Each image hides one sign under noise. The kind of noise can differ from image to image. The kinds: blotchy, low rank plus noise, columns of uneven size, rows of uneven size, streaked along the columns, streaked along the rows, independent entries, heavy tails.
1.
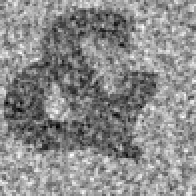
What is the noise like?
blotchy
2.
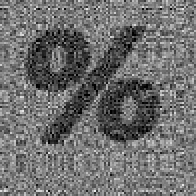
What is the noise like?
low rank plus noise
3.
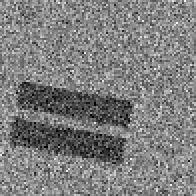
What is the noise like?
independent entries
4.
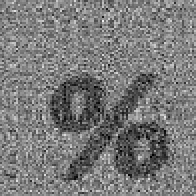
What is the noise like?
low rank plus noise
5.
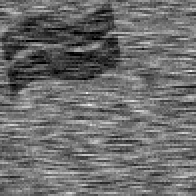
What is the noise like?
streaked along the rows
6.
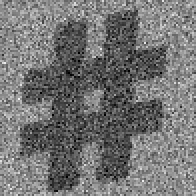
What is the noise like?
independent entries
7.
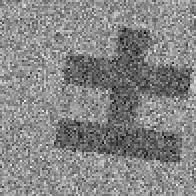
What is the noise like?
independent entries
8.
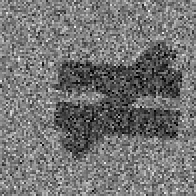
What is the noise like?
independent entries
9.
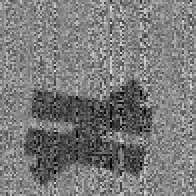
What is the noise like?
columns of uneven size
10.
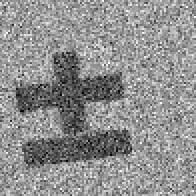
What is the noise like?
independent entries
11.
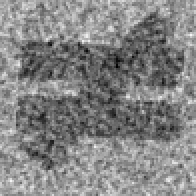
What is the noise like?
blotchy
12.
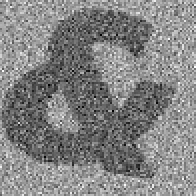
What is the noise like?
low rank plus noise
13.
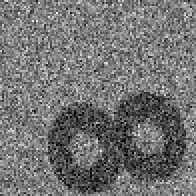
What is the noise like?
independent entries
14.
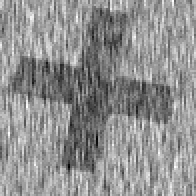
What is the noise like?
streaked along the columns
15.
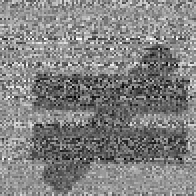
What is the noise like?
rows of uneven size
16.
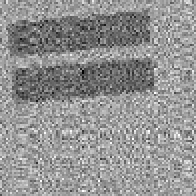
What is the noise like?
low rank plus noise
